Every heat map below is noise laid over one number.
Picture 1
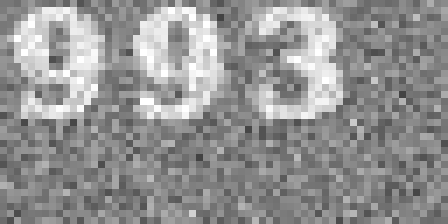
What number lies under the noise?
993
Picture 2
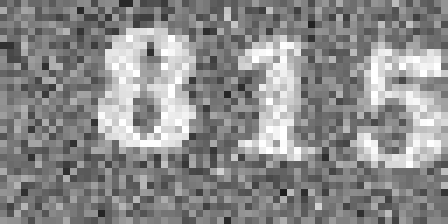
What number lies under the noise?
815
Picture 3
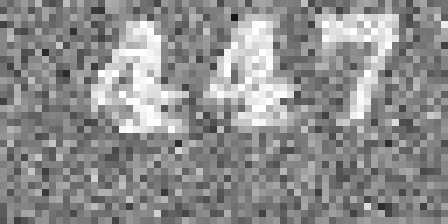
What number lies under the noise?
447
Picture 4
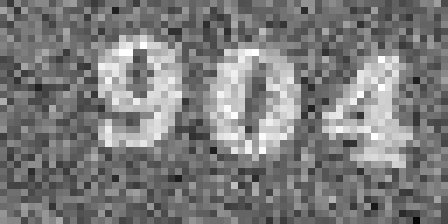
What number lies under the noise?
904
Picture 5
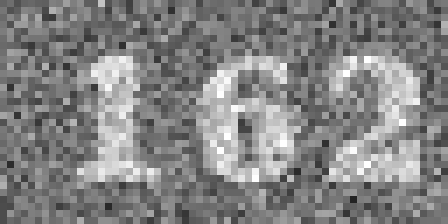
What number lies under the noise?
162
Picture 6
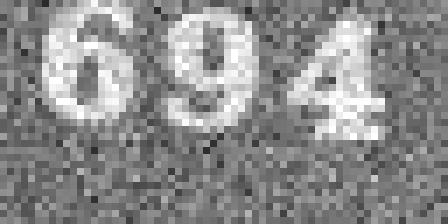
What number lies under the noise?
694
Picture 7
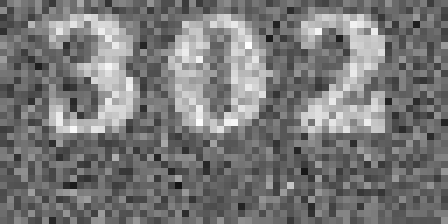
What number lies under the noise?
302
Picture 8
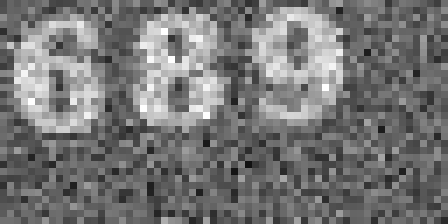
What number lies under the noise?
689
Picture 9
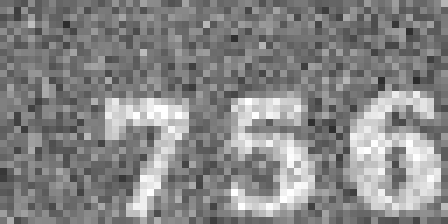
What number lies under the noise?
756
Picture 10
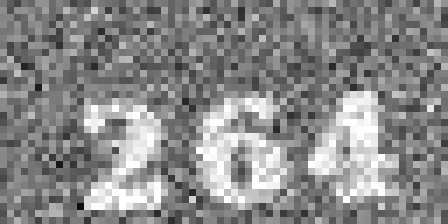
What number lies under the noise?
264
